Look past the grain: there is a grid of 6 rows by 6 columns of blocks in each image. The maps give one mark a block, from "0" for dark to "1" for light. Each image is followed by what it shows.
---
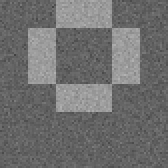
0 0 1 1 0 0
0 1 0 0 1 0
0 1 0 0 1 0
0 0 1 1 0 0
0 0 0 0 0 0
0 0 0 0 0 0
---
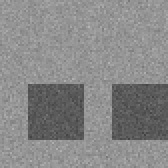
1 1 1 1 1 1
1 1 1 1 1 1
1 1 1 1 1 1
1 0 0 1 0 0
1 0 0 1 0 0
1 1 1 1 1 1
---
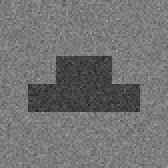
1 1 1 1 1 1
1 1 1 1 1 1
1 1 0 0 1 1
1 0 0 0 0 1
1 1 1 1 1 1
1 1 1 1 1 1
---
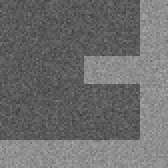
0 0 0 0 0 1
0 0 0 0 0 1
0 0 0 1 1 1
0 0 0 0 0 1
0 0 0 0 0 1
1 1 1 1 1 1
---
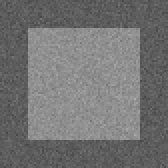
0 0 0 0 0 0
0 1 1 1 1 0
0 1 1 1 1 0
0 1 1 1 1 0
0 1 1 1 1 0
0 0 0 0 0 0
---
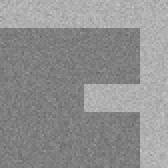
1 1 1 1 1 1
0 0 0 0 0 1
0 0 0 0 0 1
0 0 0 1 1 1
0 0 0 0 0 1
0 0 0 0 0 1
